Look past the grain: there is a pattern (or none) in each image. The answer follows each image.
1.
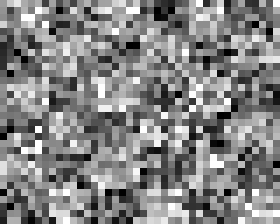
a checkerboard
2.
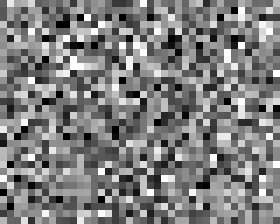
only noise
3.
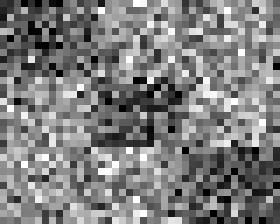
blocks along the diagonal
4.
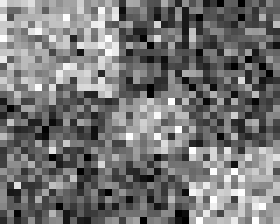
blocks along the diagonal
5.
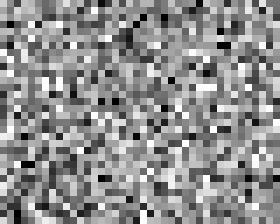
only noise
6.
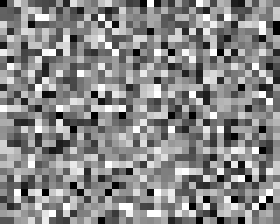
only noise
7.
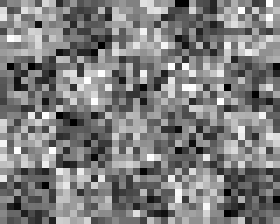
a checkerboard
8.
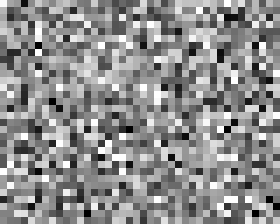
only noise
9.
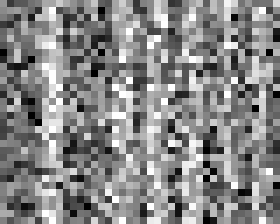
bands of columns
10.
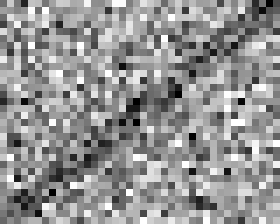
a diagonal band
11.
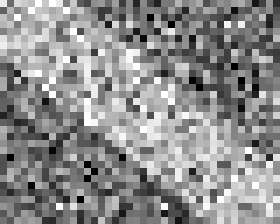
a diagonal band
